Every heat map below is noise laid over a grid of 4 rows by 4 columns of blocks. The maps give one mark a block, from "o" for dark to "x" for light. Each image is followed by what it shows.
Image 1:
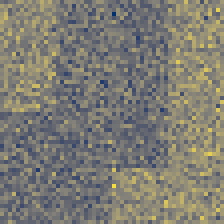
xoox
xoox
ooox
ooxx
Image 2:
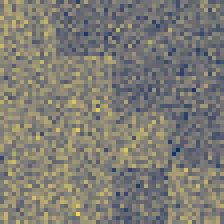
xooo
xxoo
xxxo
xxox
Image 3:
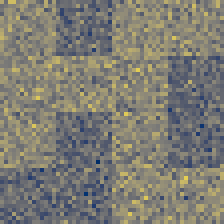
xoxx
xxxo
xoxo
ooxx
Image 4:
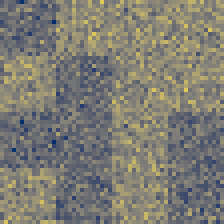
oxxx
xoxx
ooxo
xoxo
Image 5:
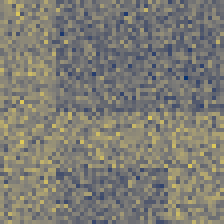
xooo
xooo
xxxx
xoox
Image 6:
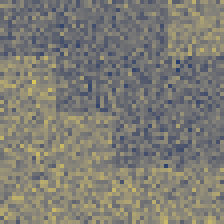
ooox
xooo
xxoo
xxxx
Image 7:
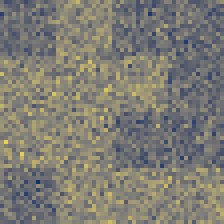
oxoo
xxxo
xxoo
oxxx
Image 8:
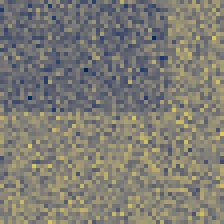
ooox
ooox
xxxx
xxxx
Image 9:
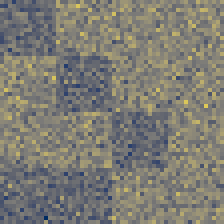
oxxx
xoxx
xxox
ooxx
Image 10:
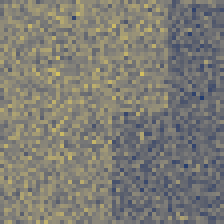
xxxo
xxxo
xxoo
xxoo
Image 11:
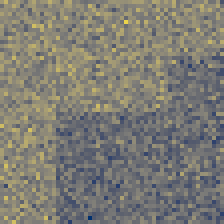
xxxx
xxxo
xooo
xooo
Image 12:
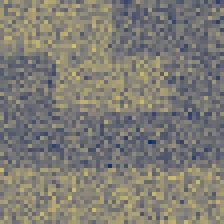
xxoo
oxxo
oooo
xxxx
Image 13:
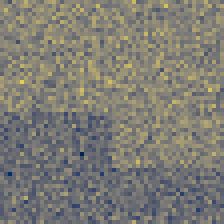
xxxx
xxxx
ooxx
oooo
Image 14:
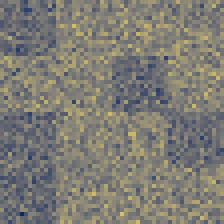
oxxx
xxox
oxxo
oxxx
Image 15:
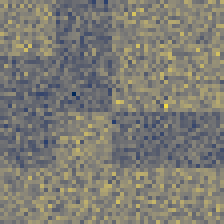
xoxx
ooxx
oxoo
xxxx
